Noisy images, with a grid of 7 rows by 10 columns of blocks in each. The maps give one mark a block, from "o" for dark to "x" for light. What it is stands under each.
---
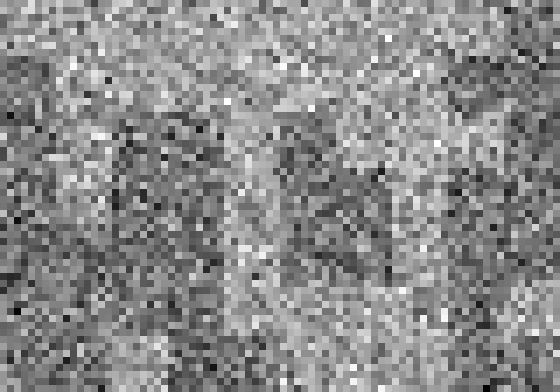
x x x x x x x x x o
o x x x x x x x o o
o x o o x o x x x o
o x o o x o o x o o
o o o o x o o x o o
o o o o x x x x o x
o o x o o x x x o o
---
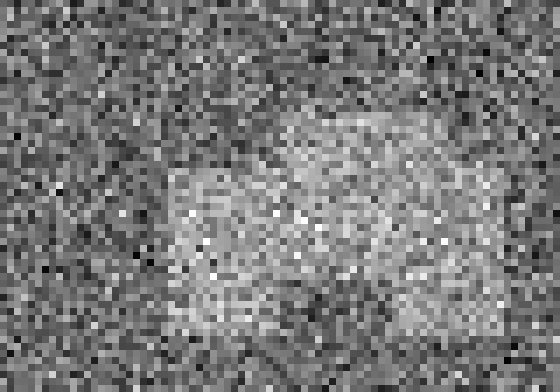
o o o o o o o o o o
o o o o o o o o o o
o o o o o x x x o o
o o o x x x x x x o
o o o x x x x x x o
o o o x x o o x x o
o o o o o o o o o o
